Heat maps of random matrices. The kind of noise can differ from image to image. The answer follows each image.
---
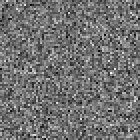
independent entries
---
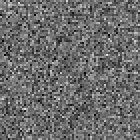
independent entries
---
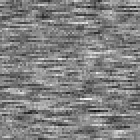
streaked along the rows
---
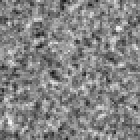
blotchy
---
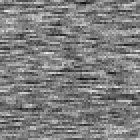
streaked along the rows
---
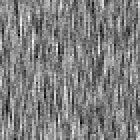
streaked along the columns
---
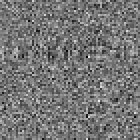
low rank plus noise
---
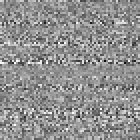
rows of uneven size
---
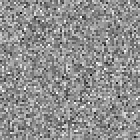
independent entries
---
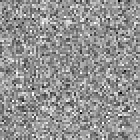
low rank plus noise
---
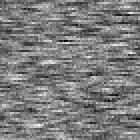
streaked along the rows
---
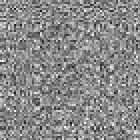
low rank plus noise
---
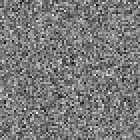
independent entries
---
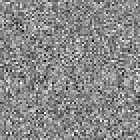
low rank plus noise
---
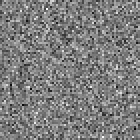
independent entries
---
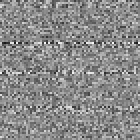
rows of uneven size
